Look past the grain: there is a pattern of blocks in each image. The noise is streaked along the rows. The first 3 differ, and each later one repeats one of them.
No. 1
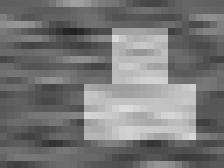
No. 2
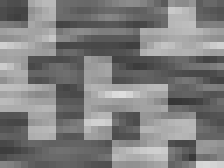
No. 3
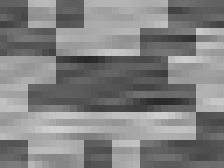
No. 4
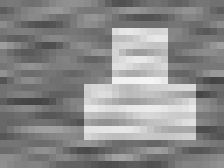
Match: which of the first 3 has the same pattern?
1
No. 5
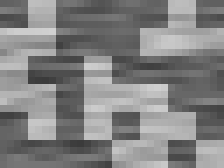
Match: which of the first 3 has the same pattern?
2
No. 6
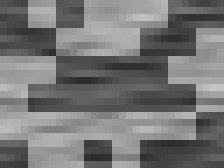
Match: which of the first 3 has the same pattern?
3
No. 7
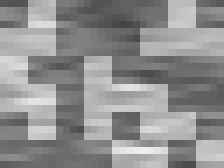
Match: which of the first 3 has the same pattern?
2
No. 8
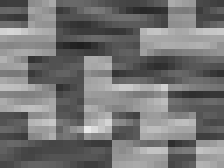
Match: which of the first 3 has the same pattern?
2
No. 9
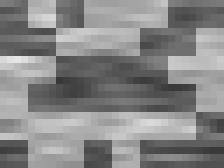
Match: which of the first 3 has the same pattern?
3
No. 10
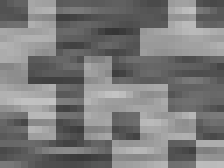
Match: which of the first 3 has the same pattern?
2
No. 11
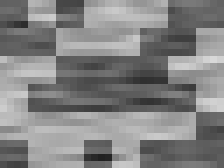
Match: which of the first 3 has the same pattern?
3
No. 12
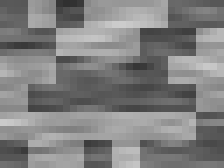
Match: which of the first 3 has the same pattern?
3
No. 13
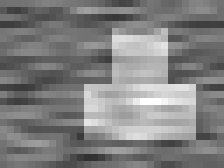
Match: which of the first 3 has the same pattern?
1
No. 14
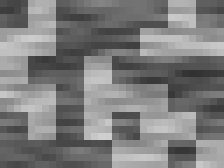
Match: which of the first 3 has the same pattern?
2
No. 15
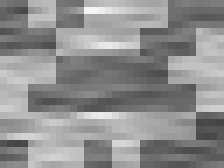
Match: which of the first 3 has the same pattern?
3
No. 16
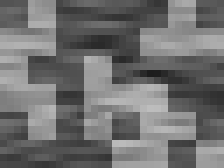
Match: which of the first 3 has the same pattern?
2
